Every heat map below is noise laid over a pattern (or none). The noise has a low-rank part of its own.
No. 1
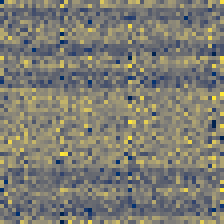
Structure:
bands of rows
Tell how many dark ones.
5
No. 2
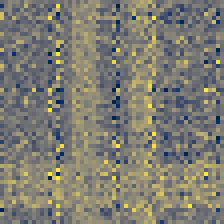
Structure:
bands of rows crossing bands of columns
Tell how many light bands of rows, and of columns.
1 and 2
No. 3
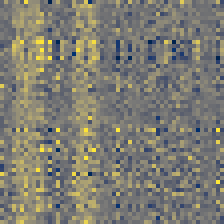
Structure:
bands of columns
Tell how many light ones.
2
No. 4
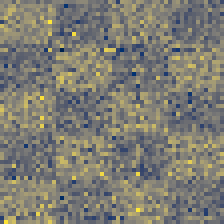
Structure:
a checkerboard
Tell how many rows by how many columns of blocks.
5 by 4
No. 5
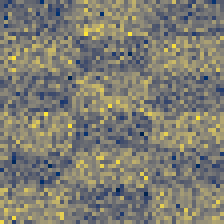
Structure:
a checkerboard
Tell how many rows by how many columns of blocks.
6 by 3
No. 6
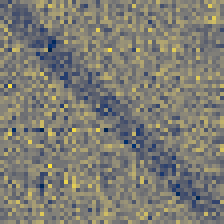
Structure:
a diagonal band
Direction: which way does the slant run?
top left to bottom right
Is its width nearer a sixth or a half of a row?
a sixth
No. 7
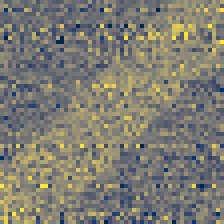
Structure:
a diagonal band
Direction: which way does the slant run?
bottom left to top right
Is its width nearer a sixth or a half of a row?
a half
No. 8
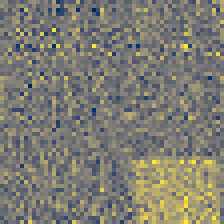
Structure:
one block
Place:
bottom right
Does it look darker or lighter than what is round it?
lighter
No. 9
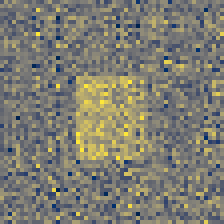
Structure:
one block
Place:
centre
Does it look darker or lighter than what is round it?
lighter
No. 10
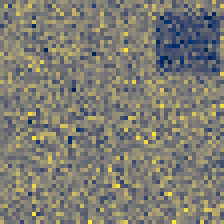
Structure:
one block
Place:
top right
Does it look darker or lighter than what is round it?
darker
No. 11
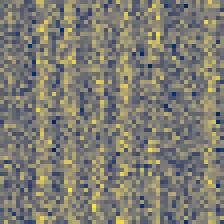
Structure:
bands of columns
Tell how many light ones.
6
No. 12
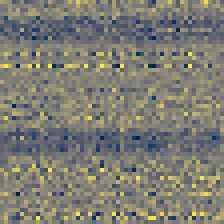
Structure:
bands of rows
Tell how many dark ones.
2
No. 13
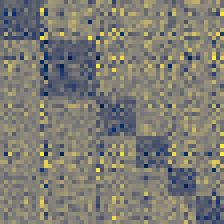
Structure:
blocks along the diagonal
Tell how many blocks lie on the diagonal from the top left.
6
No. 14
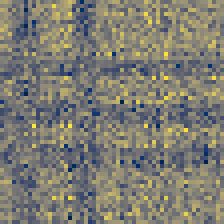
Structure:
bands of rows crossing bands of columns
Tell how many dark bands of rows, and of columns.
3 and 2
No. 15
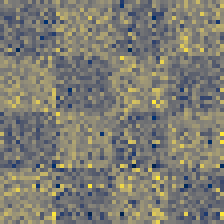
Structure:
a checkerboard
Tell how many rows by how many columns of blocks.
4 by 4
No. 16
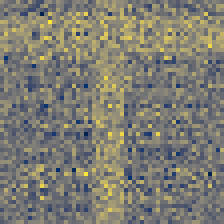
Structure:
bands of rows crossing bands of columns
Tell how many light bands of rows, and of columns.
1 and 1
